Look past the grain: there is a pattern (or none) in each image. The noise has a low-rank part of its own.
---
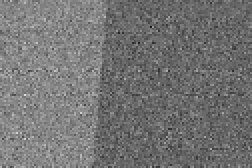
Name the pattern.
a sharp edge
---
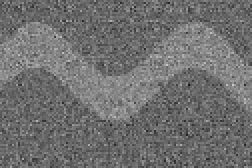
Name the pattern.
a wavy band
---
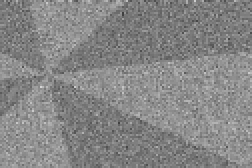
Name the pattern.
spokes from one point
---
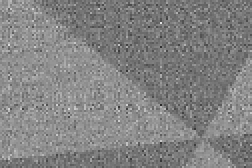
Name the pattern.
spokes from one point
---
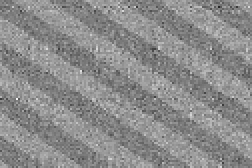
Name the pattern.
diagonal stripes
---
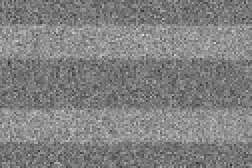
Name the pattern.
horizontal stripes
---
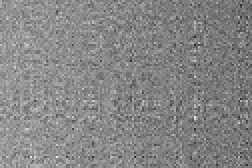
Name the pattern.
a smooth slope
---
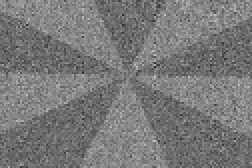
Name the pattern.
spokes from one point
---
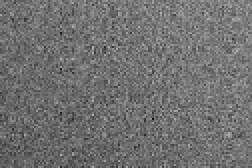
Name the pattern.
a smooth slope
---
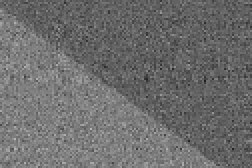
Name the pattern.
a sharp edge
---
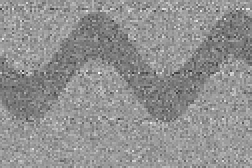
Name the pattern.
a wavy band
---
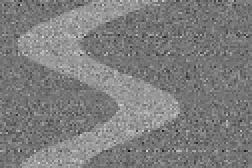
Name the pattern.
a wavy band
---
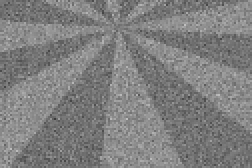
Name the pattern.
spokes from one point
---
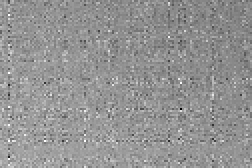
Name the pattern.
a smooth slope
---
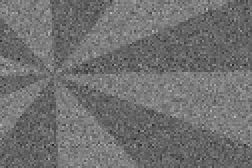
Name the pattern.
spokes from one point
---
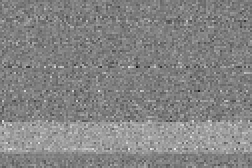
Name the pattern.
one horizontal stripe
